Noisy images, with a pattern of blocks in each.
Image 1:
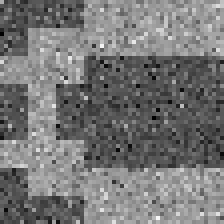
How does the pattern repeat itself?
top and bottom mirror each other
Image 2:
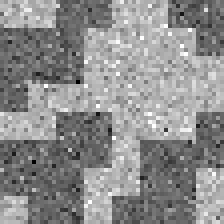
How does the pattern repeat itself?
mirrored about the diagonal from the bottom left
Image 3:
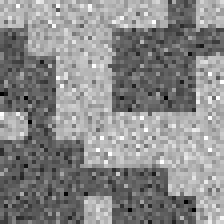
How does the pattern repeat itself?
mirrored about the diagonal from the bottom left
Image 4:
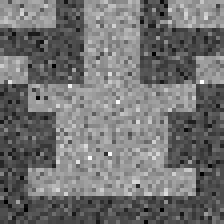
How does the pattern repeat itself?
left and right mirror each other
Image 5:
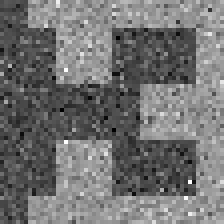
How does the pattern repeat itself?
top and bottom mirror each other
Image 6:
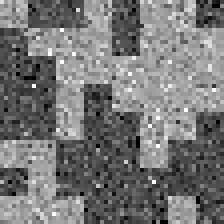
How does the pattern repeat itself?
no symmetry
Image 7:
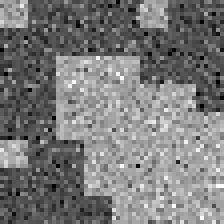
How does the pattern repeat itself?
mirrored about the diagonal from the top left
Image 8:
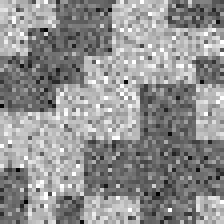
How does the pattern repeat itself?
mirrored about the diagonal from the top left
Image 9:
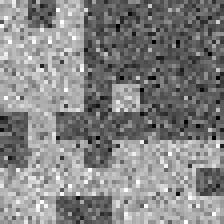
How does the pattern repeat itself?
mirrored about the diagonal from the bottom left
